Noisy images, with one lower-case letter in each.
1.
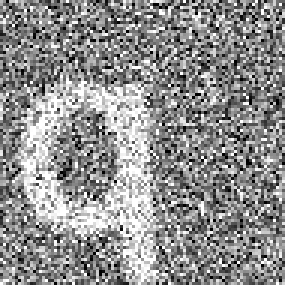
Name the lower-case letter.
q
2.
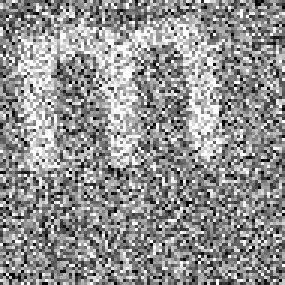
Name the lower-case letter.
m
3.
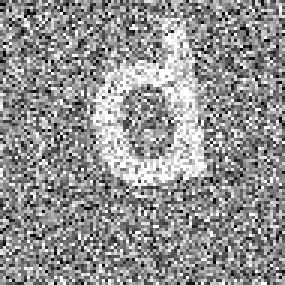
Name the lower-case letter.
d
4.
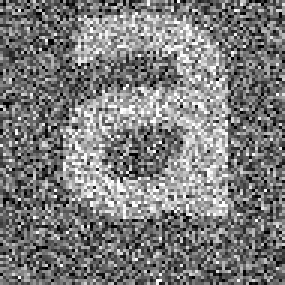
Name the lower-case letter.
a
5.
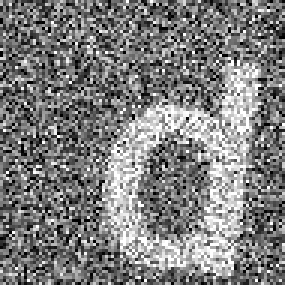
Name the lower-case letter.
d
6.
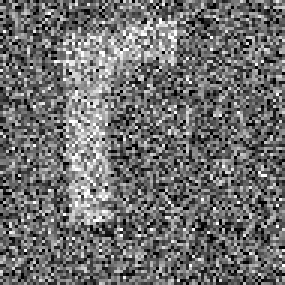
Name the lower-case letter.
r
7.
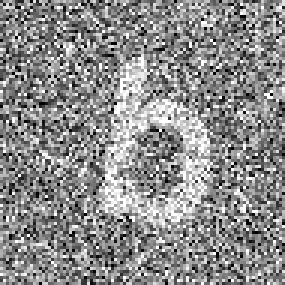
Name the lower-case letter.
b
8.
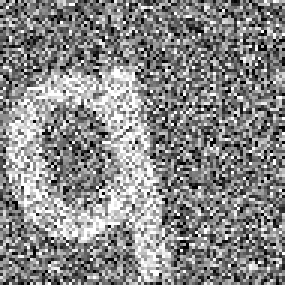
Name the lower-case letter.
q
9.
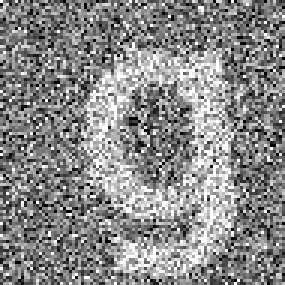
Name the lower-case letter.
g
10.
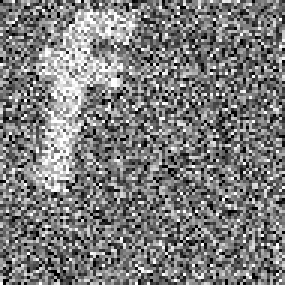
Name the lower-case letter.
f
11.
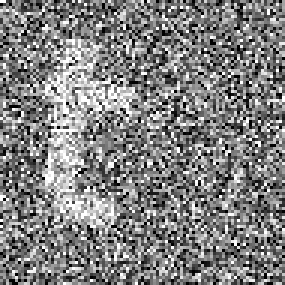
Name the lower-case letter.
t
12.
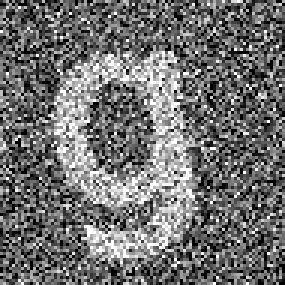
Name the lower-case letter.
g
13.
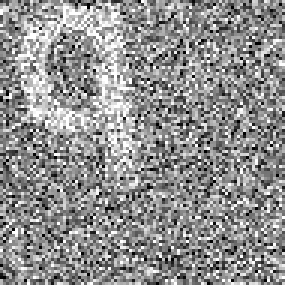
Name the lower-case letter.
q
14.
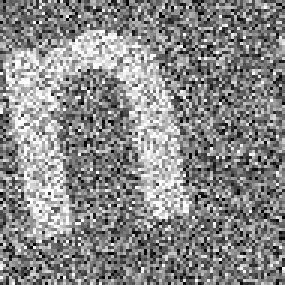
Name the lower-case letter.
n
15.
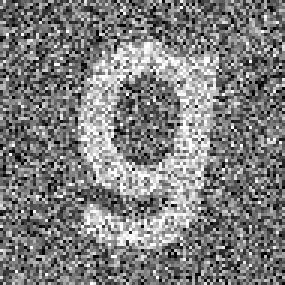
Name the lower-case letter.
g
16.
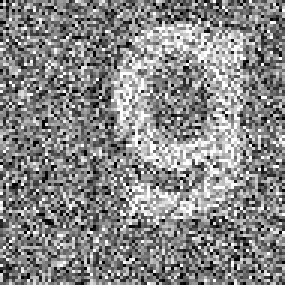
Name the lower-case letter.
g
